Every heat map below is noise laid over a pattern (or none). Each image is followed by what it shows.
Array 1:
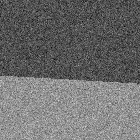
a sharp edge
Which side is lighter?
bottom
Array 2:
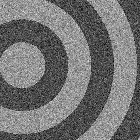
rings round one point
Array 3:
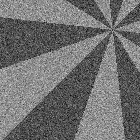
spokes from one point
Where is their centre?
top right
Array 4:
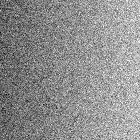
a smooth slope
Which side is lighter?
right
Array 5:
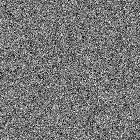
only noise
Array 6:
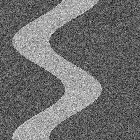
a wavy band
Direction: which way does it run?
top to bottom
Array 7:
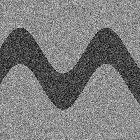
a wavy band
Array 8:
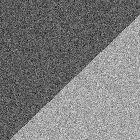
a sharp edge
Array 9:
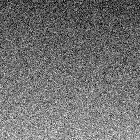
a smooth slope
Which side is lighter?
bottom
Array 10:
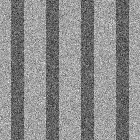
vertical stripes
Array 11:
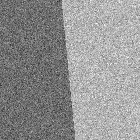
a sharp edge
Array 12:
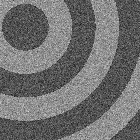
rings round one point
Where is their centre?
top left
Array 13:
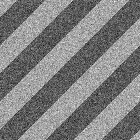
diagonal stripes
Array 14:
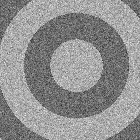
rings round one point
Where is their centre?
centre
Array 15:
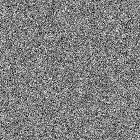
only noise
